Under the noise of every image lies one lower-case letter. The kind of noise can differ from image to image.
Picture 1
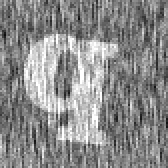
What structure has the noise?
streaked along the columns
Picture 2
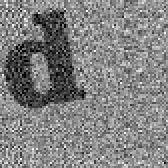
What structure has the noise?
low rank plus noise
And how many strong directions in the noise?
one
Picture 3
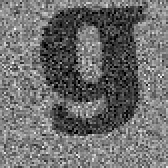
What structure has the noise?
low rank plus noise
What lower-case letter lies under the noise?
g
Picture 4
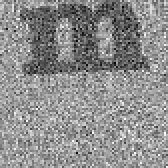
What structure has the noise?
low rank plus noise
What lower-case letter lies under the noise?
m
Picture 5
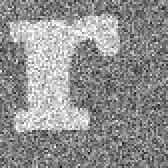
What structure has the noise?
independent entries
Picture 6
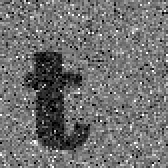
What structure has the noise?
heavy tails
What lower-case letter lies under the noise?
t
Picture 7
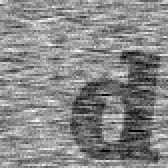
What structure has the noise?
streaked along the rows
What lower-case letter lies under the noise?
d
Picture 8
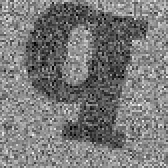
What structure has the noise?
low rank plus noise
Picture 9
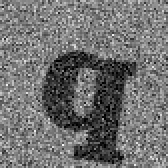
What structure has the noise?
independent entries
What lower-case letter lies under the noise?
q
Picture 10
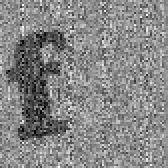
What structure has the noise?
columns of uneven size
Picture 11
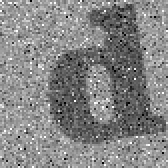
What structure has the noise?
heavy tails
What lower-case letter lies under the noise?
d
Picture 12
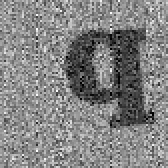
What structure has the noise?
columns of uneven size
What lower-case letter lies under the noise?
q
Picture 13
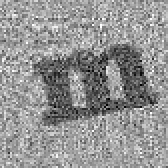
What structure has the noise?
low rank plus noise
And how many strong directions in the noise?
three or four
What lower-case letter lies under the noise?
m
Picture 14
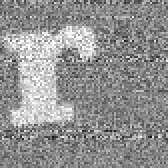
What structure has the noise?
rows of uneven size
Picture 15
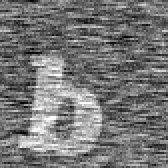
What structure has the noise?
streaked along the rows
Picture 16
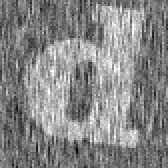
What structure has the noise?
streaked along the columns
